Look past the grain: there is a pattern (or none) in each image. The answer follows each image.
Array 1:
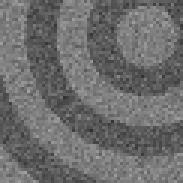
rings round one point
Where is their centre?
top right
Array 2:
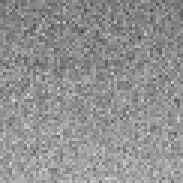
a smooth slope
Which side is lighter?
bottom
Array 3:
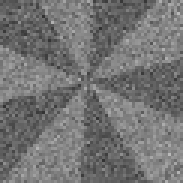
spokes from one point
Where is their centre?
centre
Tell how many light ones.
5
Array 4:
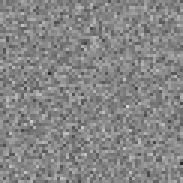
only noise
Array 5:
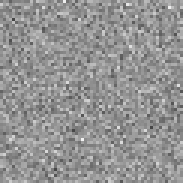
only noise
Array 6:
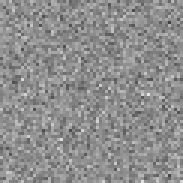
only noise
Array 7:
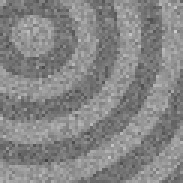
rings round one point
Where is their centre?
top left
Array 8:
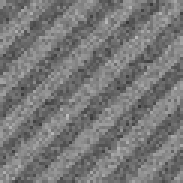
diagonal stripes
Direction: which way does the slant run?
bottom left to top right
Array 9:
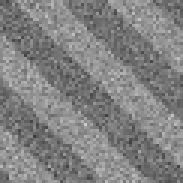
diagonal stripes
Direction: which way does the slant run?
top left to bottom right
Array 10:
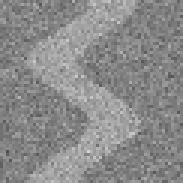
a wavy band
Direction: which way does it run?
top to bottom
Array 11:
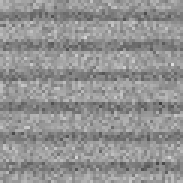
horizontal stripes
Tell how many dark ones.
6
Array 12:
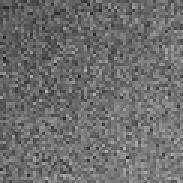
a smooth slope
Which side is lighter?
bottom right
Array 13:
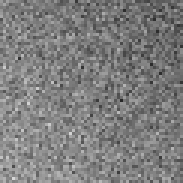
a smooth slope
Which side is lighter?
bottom left
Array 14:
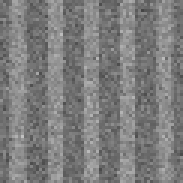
vertical stripes
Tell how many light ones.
5
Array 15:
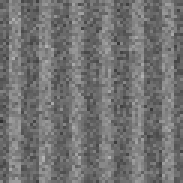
vertical stripes
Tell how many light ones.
6
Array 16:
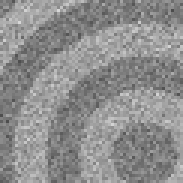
rings round one point
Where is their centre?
bottom right
